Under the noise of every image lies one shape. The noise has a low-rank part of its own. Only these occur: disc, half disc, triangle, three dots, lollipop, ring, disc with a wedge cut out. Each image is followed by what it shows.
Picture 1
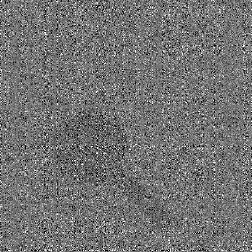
lollipop
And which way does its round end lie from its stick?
up and left
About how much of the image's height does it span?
half
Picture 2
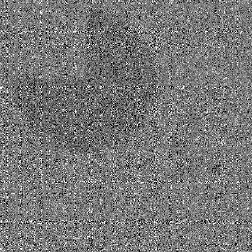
disc with a wedge cut out
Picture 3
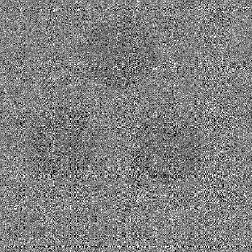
three dots
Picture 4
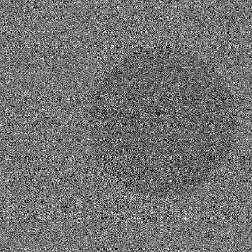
disc
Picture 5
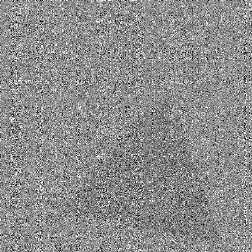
triangle
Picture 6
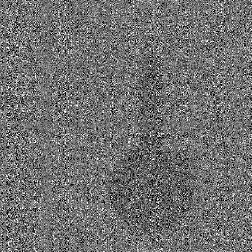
lollipop
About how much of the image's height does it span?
two thirds
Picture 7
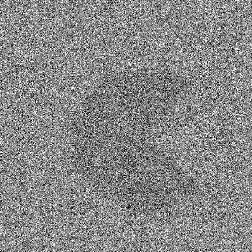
disc with a wedge cut out
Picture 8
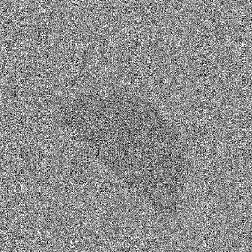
half disc
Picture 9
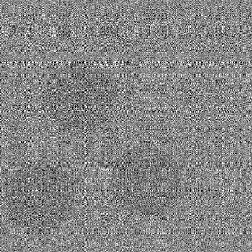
three dots
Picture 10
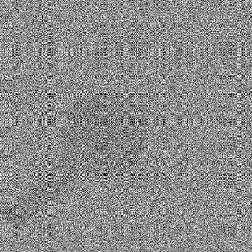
lollipop
